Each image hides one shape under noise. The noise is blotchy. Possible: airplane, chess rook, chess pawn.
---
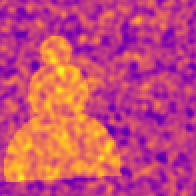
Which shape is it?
chess pawn
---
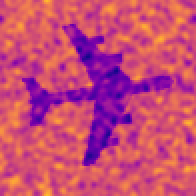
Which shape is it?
airplane
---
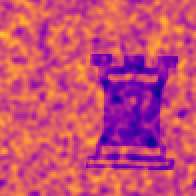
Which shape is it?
chess rook
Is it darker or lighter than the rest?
darker
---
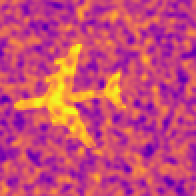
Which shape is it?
airplane
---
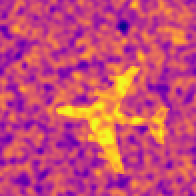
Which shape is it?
airplane
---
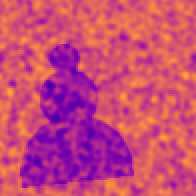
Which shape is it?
chess pawn
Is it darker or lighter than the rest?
darker
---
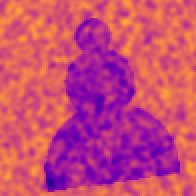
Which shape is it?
chess pawn
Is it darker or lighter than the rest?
darker
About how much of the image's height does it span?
nearly all
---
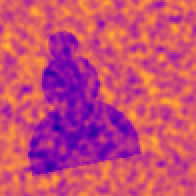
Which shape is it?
chess pawn
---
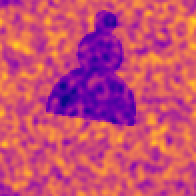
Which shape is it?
chess pawn
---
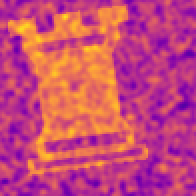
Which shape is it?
chess rook
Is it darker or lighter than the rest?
lighter
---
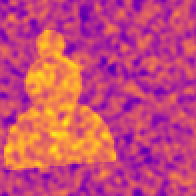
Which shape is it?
chess pawn
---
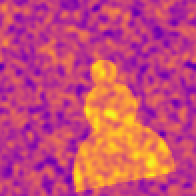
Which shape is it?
chess pawn
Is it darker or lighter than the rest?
lighter
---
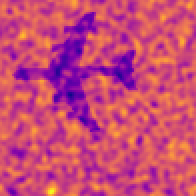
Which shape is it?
airplane
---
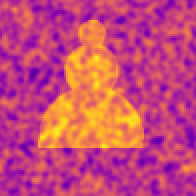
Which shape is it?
chess pawn
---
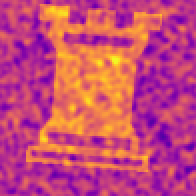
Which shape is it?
chess rook
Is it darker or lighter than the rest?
lighter
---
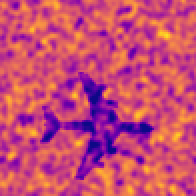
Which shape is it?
airplane
